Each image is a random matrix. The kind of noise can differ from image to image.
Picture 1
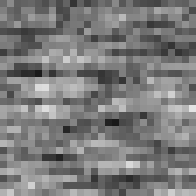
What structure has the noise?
streaked along the rows
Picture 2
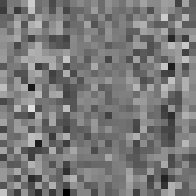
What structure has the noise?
columns of uneven size
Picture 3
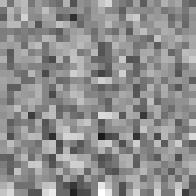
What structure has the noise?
low rank plus noise
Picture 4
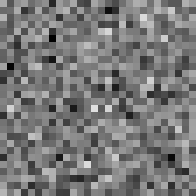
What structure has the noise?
independent entries
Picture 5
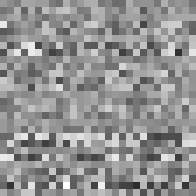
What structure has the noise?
rows of uneven size
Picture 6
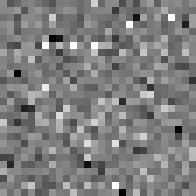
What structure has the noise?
heavy tails
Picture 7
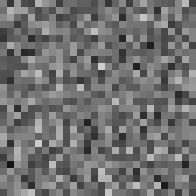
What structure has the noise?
independent entries
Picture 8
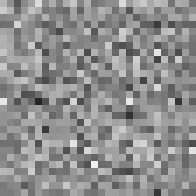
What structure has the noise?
low rank plus noise
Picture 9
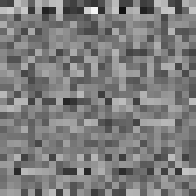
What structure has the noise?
rows of uneven size
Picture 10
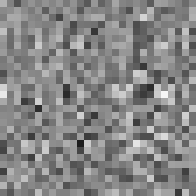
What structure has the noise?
low rank plus noise
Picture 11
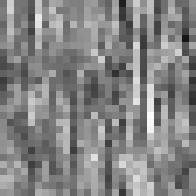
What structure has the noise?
streaked along the columns
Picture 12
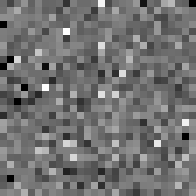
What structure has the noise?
heavy tails
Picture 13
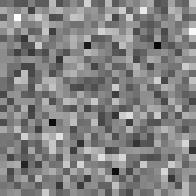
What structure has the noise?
independent entries
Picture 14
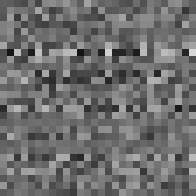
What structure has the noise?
rows of uneven size
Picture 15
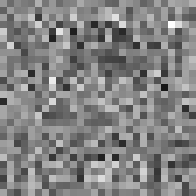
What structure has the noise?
low rank plus noise
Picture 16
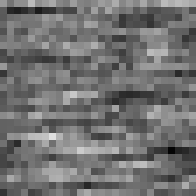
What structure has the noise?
streaked along the rows
